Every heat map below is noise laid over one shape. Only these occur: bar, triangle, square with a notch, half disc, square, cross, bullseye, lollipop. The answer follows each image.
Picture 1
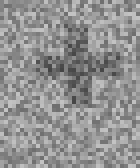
cross
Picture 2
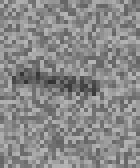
bar
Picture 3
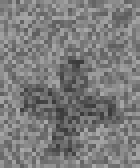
cross
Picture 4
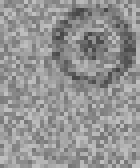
bullseye
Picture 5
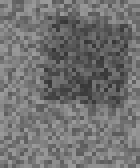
square
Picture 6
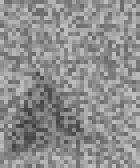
triangle
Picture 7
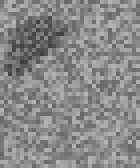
half disc
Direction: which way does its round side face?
up and left
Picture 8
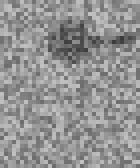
lollipop
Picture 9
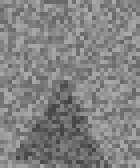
triangle
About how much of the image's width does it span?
two thirds
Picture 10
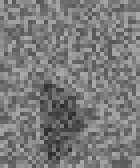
half disc
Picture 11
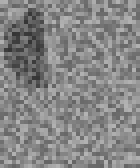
half disc
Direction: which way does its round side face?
left
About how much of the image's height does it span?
half
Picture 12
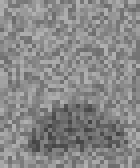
half disc
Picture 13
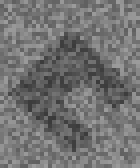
square with a notch
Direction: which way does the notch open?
down and right
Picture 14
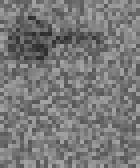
lollipop
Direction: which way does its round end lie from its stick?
left
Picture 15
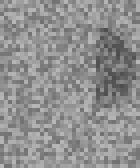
half disc
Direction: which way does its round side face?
right
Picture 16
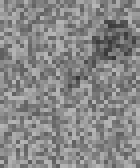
lollipop
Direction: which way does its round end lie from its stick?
up and right
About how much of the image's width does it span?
half
